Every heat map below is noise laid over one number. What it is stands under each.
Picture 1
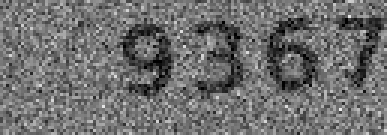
9367
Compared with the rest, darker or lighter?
darker
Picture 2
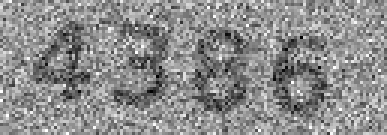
4386
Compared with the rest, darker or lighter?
darker
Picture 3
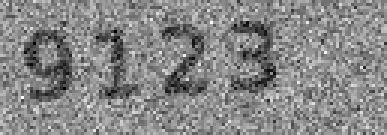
9123
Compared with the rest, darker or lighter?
darker
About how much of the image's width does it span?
two thirds
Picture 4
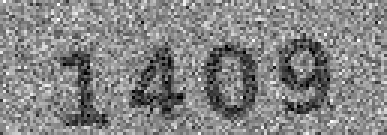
1409
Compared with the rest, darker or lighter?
darker
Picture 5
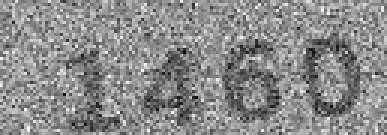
1460
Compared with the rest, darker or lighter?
darker
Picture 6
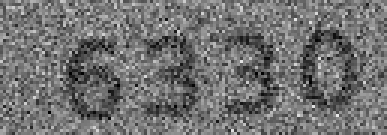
6330
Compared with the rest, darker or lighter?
darker
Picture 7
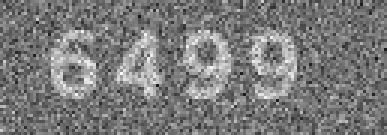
6499
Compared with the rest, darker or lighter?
lighter
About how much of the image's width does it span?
two thirds
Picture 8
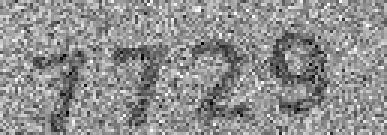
7729
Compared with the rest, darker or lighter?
darker
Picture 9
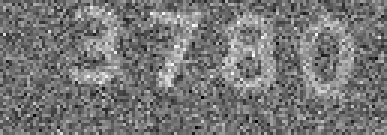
3780
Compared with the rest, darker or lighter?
lighter
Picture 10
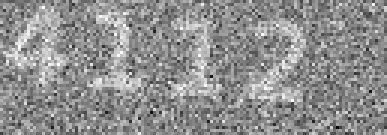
4112
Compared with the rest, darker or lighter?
lighter
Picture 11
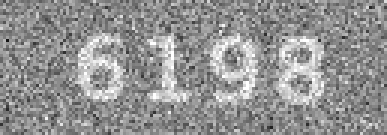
6198
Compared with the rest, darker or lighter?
lighter
